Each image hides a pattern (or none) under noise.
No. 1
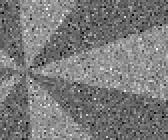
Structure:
spokes from one point
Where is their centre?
middle left
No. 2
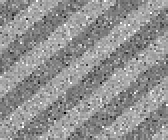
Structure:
diagonal stripes
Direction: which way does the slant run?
bottom left to top right
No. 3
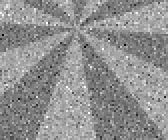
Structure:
spokes from one point
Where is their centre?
top middle
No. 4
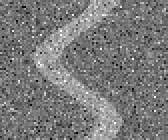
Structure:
a wavy band
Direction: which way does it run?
top to bottom
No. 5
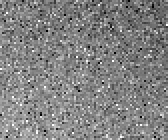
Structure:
a smooth slope
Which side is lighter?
bottom left
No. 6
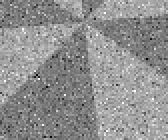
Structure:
spokes from one point
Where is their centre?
top middle
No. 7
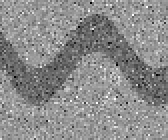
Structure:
a wavy band
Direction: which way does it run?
left to right
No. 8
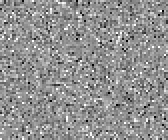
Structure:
only noise
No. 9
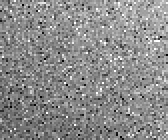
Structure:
a smooth slope
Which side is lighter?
top right
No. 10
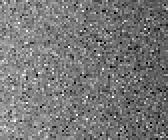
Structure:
a smooth slope
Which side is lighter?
left
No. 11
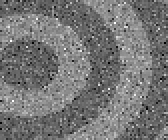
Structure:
rings round one point
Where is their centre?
middle left
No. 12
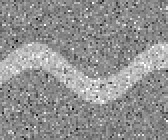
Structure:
a wavy band
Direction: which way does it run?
left to right
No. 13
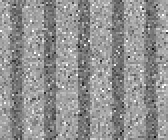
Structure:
vertical stripes
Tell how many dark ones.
5
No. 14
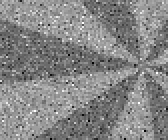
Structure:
spokes from one point
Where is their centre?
middle right
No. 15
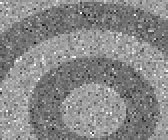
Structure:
rings round one point
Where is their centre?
bottom middle
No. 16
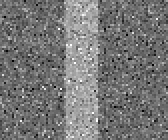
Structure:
one vertical stripe
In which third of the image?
middle
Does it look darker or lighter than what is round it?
lighter
